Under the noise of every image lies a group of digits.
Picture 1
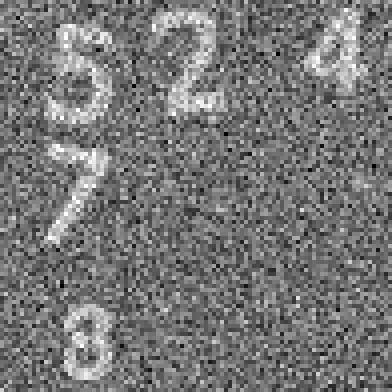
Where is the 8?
bottom left
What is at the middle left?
7
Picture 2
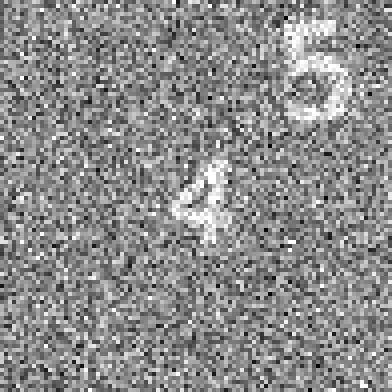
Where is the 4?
centre
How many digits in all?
2
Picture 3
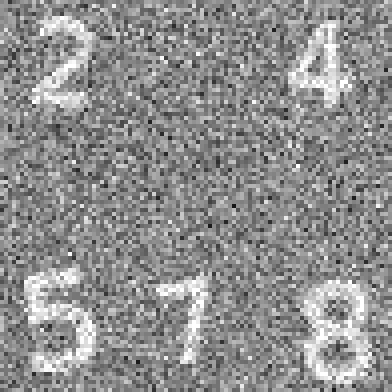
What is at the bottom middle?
7
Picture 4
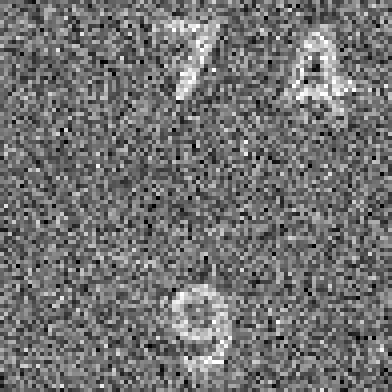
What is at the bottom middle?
9
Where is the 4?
top right
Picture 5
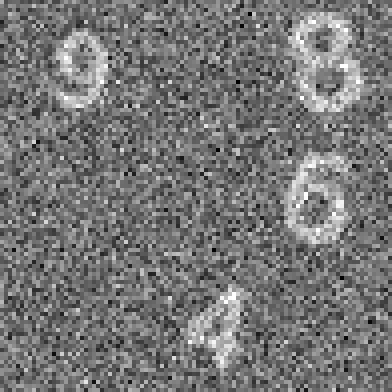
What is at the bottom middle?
4
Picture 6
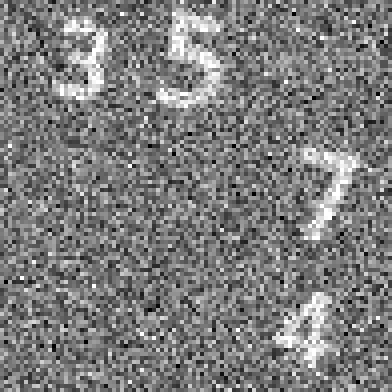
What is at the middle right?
7
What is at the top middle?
5
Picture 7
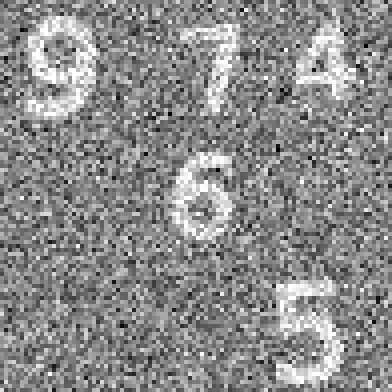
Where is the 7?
top middle
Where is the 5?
bottom right
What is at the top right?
4
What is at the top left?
9
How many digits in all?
5
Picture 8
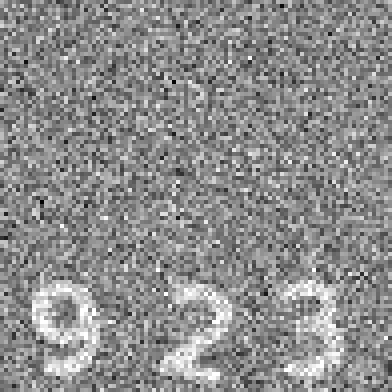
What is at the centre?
nothing
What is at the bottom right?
3
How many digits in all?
3
